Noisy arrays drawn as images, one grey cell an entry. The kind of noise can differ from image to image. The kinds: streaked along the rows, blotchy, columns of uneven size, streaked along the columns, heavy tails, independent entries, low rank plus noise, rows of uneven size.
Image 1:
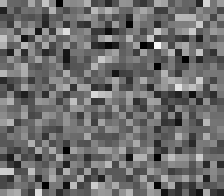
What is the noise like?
low rank plus noise
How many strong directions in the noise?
two
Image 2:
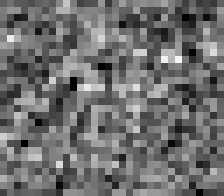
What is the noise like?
blotchy
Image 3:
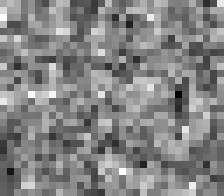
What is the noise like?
blotchy
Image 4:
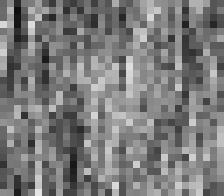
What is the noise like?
streaked along the columns
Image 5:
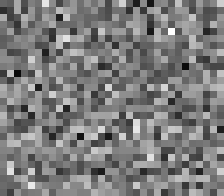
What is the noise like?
independent entries
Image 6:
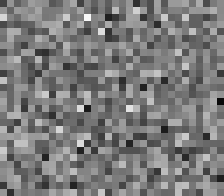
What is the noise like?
independent entries
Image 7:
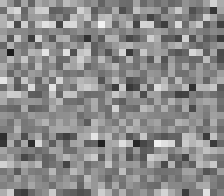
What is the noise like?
rows of uneven size
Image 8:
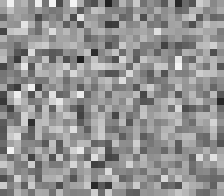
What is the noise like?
low rank plus noise
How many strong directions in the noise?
three or four
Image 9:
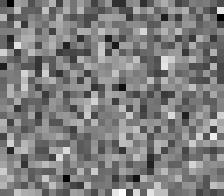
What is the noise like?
independent entries
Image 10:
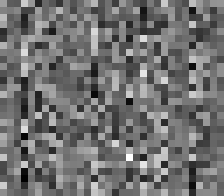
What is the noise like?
columns of uneven size
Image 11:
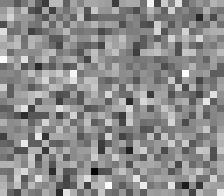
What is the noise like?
independent entries
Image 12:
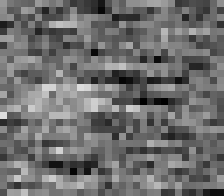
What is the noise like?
streaked along the rows
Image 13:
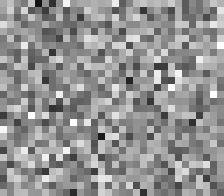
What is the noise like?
independent entries
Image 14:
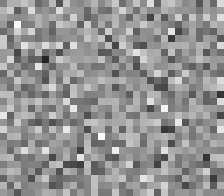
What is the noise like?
independent entries
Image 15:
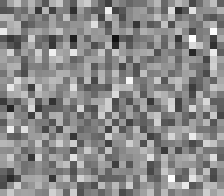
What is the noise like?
low rank plus noise
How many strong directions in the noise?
one
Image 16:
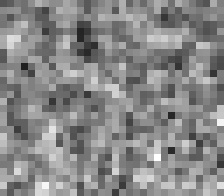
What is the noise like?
blotchy
